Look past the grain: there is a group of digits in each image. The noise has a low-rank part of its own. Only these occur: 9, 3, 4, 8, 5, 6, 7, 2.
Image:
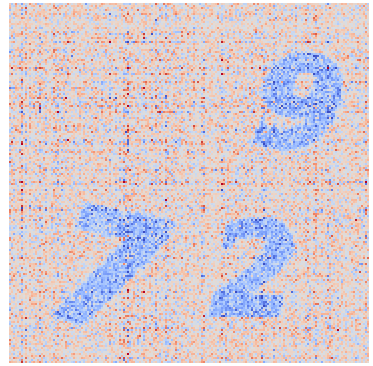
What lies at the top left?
nothing
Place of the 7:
bottom left
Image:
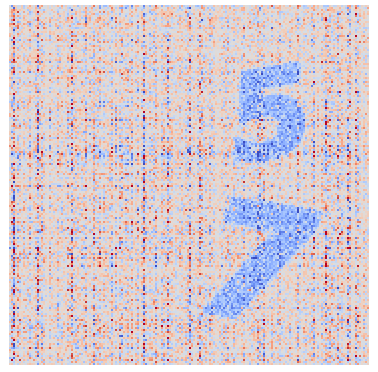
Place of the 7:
bottom right
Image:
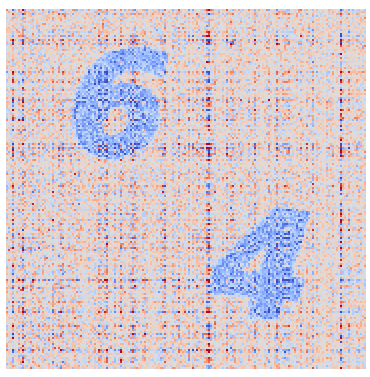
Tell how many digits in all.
2
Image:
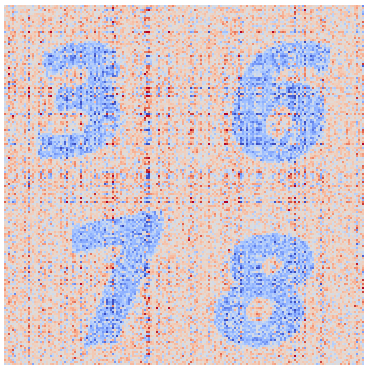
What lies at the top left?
3
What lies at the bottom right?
8
